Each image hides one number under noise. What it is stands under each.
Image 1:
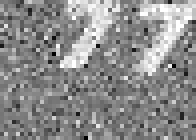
77
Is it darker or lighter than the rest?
lighter
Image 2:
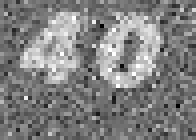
40
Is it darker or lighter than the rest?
lighter
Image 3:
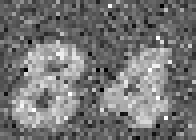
84
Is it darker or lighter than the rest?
lighter
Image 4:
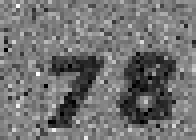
78
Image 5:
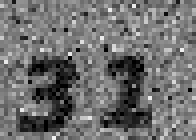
31
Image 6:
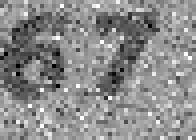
67
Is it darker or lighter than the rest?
darker
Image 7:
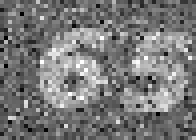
65
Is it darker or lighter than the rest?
lighter
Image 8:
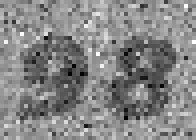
98
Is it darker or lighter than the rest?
darker
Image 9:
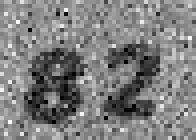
82
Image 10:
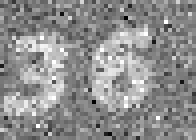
36
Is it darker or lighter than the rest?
lighter
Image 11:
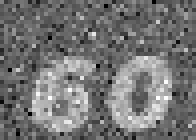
60
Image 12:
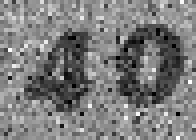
40
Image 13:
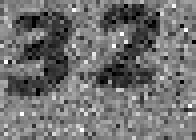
32
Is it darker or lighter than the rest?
darker
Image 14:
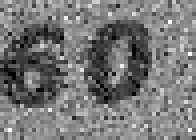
60
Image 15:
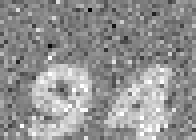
94
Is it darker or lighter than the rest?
lighter
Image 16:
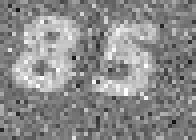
85
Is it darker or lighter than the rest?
lighter
